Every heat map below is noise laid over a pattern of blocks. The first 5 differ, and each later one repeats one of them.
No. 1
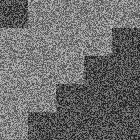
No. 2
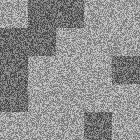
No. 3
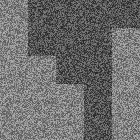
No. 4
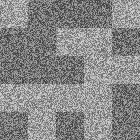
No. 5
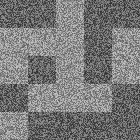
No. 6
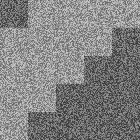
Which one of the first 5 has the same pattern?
1
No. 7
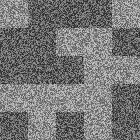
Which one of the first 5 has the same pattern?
4
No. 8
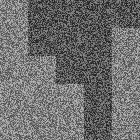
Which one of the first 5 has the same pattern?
3
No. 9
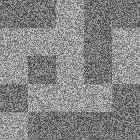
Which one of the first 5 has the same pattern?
5
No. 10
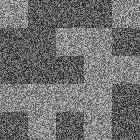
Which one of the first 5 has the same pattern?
4
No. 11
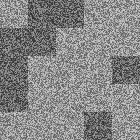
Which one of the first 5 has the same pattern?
2
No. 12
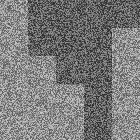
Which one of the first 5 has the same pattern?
3
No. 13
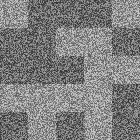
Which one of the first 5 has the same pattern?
4
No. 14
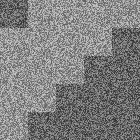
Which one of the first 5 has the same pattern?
1
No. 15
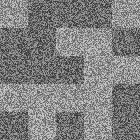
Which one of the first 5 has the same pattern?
4
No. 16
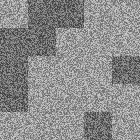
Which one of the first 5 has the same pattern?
2
